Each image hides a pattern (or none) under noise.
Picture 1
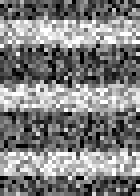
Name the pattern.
horizontal stripes
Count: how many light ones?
3
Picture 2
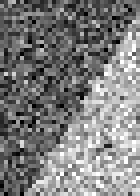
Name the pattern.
a sharp edge
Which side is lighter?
bottom right
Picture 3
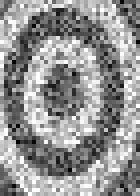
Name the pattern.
rings round one point
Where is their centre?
centre
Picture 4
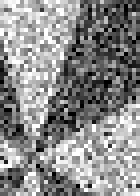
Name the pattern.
spokes from one point
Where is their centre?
bottom left
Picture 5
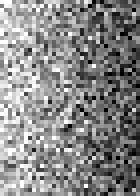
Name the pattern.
a smooth slope
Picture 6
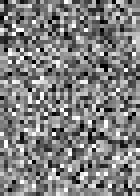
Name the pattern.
only noise
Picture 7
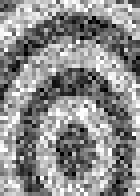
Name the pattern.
rings round one point
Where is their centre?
bottom middle
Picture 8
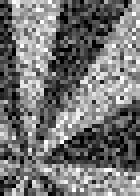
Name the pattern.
spokes from one point
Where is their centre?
bottom left
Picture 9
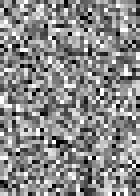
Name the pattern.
only noise
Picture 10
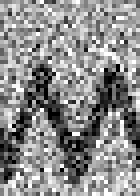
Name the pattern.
a wavy band
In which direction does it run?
left to right
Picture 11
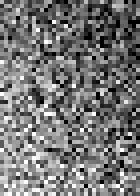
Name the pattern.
a smooth slope
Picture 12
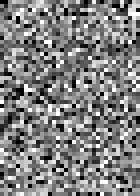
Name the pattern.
only noise
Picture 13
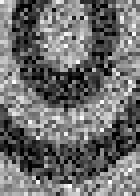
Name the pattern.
rings round one point
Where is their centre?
top middle
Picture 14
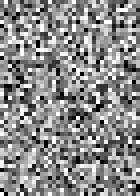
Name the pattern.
only noise
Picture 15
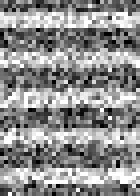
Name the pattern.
horizontal stripes
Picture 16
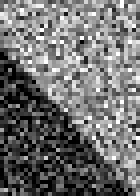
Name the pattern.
a sharp edge
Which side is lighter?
top right
